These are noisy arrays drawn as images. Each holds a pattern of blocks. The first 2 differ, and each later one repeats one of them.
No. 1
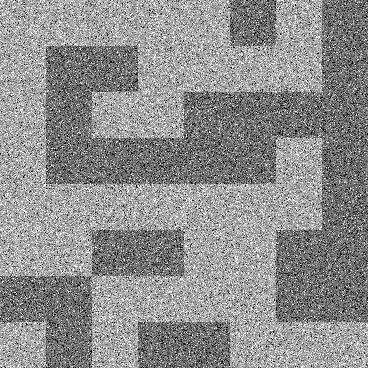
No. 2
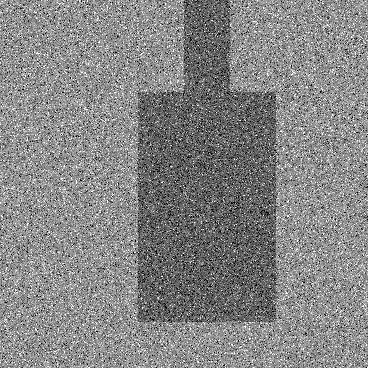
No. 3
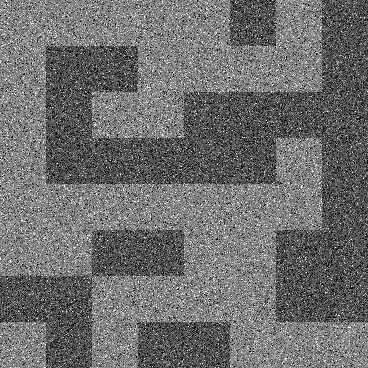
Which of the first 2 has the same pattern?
1
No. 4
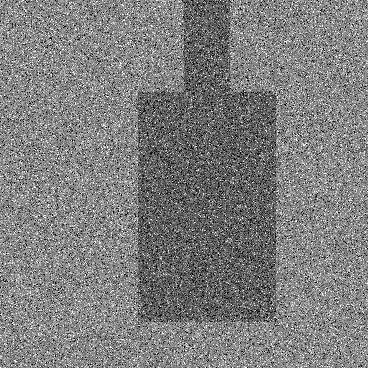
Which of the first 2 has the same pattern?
2
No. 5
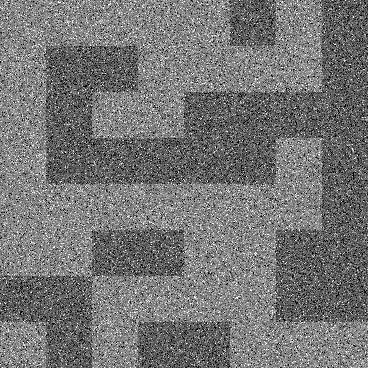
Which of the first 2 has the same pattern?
1
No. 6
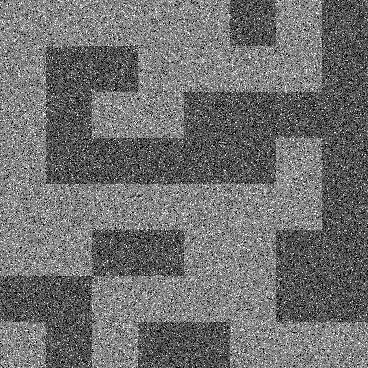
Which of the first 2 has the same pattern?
1
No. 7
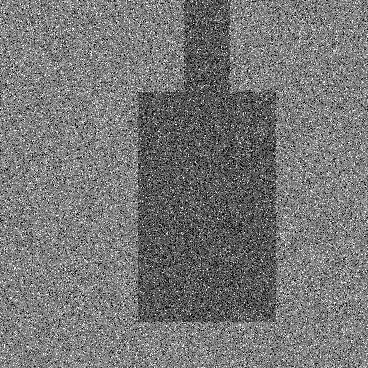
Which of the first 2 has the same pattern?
2
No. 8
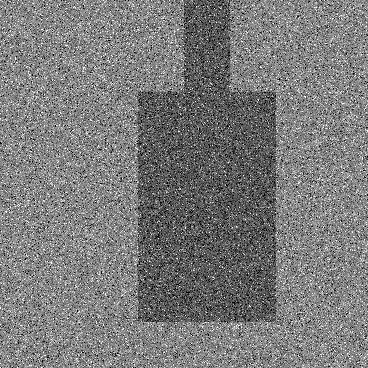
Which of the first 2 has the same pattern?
2
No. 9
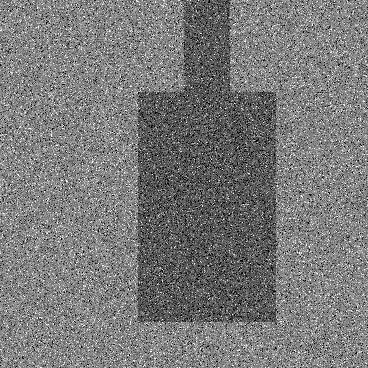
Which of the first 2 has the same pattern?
2
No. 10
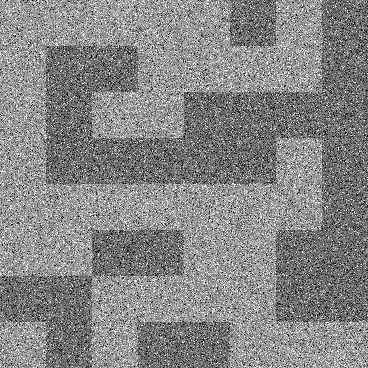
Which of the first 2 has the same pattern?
1
